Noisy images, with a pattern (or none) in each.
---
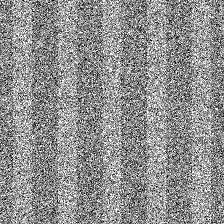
vertical stripes
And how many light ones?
5
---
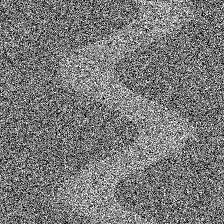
a wavy band
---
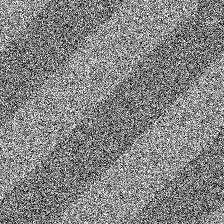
diagonal stripes
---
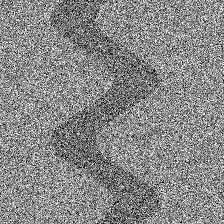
a wavy band
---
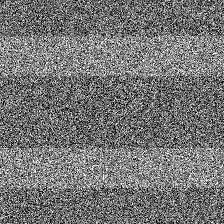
horizontal stripes
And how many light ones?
2
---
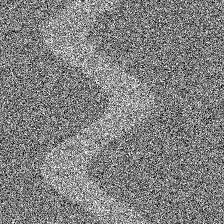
a wavy band
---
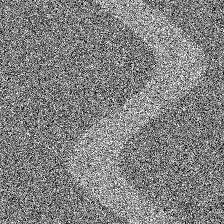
a wavy band
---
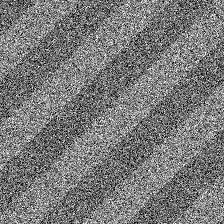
diagonal stripes
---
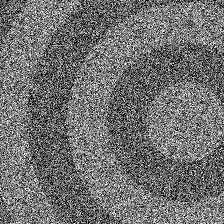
rings round one point
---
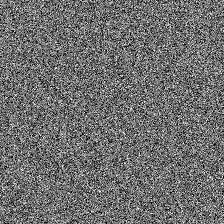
only noise
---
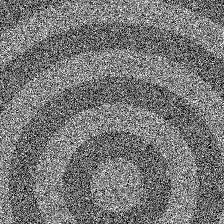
rings round one point
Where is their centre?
bottom middle
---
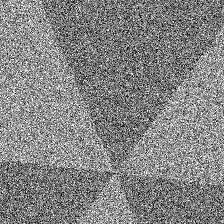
spokes from one point
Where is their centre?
bottom middle
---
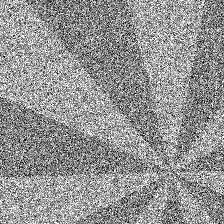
spokes from one point
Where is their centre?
bottom right
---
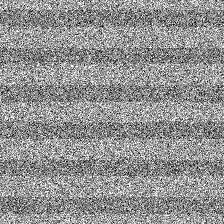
horizontal stripes
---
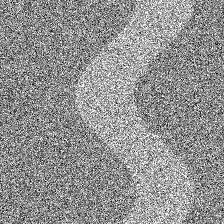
a wavy band
